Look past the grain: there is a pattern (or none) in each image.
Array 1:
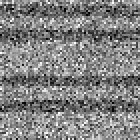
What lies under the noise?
bands of rows
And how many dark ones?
4
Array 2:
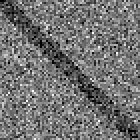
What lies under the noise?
a diagonal band
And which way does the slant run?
top left to bottom right
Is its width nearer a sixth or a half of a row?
a sixth
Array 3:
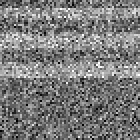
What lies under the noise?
bands of rows
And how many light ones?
3
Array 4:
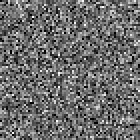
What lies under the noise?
only noise
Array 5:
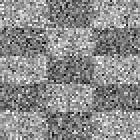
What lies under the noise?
a checkerboard
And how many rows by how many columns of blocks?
5 by 3
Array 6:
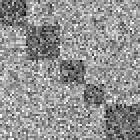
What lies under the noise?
blocks along the diagonal
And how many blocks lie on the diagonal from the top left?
5
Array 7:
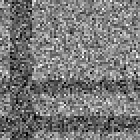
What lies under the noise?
bands of rows crossing bands of columns
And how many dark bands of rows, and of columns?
2 and 1
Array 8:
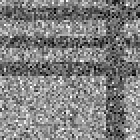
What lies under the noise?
bands of rows crossing bands of columns
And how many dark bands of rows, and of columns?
3 and 1
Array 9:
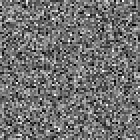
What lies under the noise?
only noise
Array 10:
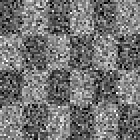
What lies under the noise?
a checkerboard
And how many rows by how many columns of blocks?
4 by 6
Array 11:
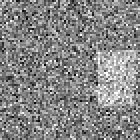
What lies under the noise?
one block
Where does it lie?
middle right
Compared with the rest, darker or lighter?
lighter
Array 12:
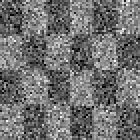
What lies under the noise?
a checkerboard
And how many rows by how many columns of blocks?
4 by 6
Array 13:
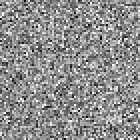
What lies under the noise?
only noise
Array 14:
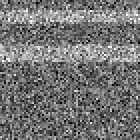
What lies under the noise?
bands of rows
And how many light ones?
2
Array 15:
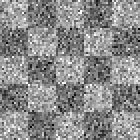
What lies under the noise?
a checkerboard
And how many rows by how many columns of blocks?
5 by 5
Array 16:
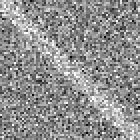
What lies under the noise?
a diagonal band
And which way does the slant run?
top left to bottom right
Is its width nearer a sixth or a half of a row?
a sixth
